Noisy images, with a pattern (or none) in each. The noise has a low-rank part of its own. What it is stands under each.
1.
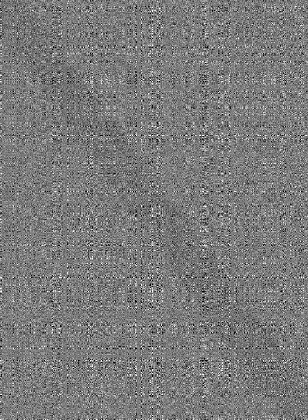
a diagonal band
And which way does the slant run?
top left to bottom right
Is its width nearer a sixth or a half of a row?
a sixth
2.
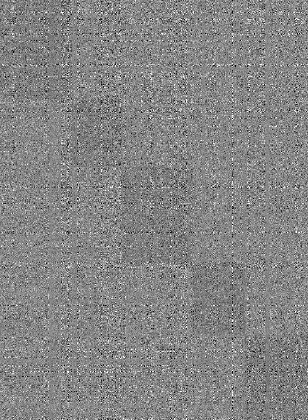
blocks along the diagonal
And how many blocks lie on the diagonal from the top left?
5
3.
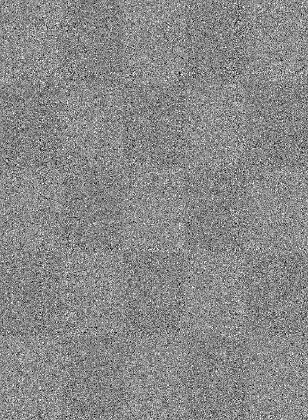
a checkerboard
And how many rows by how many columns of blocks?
5 by 5
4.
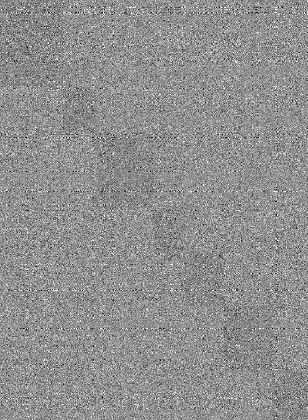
blocks along the diagonal
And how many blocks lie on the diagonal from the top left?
7
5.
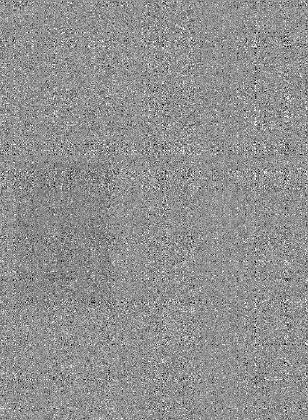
one block
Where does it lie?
middle left
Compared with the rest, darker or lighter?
darker
